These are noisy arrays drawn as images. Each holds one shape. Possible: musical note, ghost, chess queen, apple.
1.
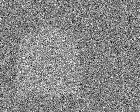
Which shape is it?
ghost
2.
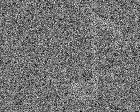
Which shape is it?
musical note
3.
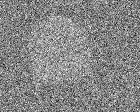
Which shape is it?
ghost
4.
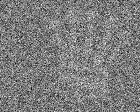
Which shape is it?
chess queen
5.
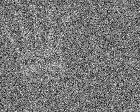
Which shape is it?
chess queen
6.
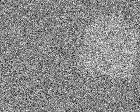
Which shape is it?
ghost
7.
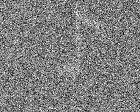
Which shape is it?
musical note
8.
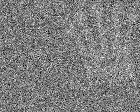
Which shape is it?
chess queen
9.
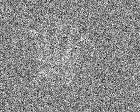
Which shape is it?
chess queen
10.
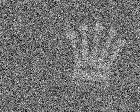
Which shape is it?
chess queen
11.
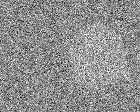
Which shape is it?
ghost
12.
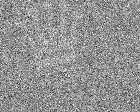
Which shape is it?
chess queen
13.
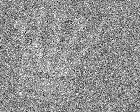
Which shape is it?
chess queen
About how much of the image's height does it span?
nearly all
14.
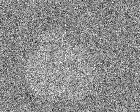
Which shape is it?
apple
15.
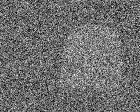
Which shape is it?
ghost
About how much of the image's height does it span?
two thirds
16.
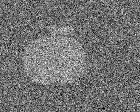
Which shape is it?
apple
